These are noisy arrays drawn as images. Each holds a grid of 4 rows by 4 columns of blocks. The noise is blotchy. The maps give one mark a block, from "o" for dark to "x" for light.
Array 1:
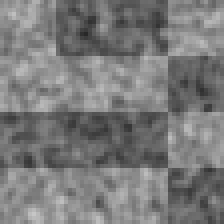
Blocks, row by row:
xoox
xxxo
ooox
xxxo
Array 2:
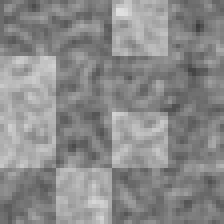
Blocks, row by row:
ooxo
xooo
xoxo
oxoo
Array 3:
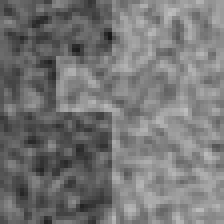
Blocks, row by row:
ooxx
oxxx
ooxx
ooxx
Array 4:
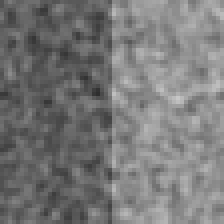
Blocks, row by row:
ooxx
ooxx
ooxx
ooxx
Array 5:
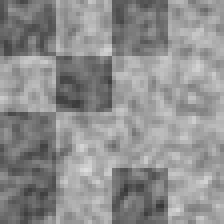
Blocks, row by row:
oxox
xoxx
oxxx
oxox
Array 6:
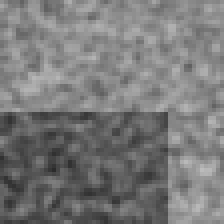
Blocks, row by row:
xxxx
xxxx
ooox
ooox
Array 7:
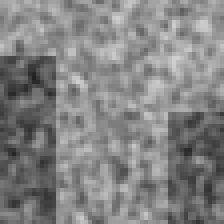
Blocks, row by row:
xxxx
oxxx
oxxo
oxxo
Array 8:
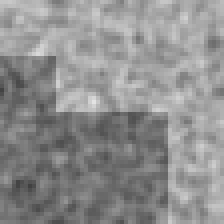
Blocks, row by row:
xxxx
oxxx
ooox
ooox
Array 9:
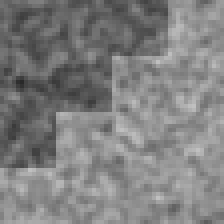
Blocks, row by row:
ooox
ooxx
oxxx
xxxx
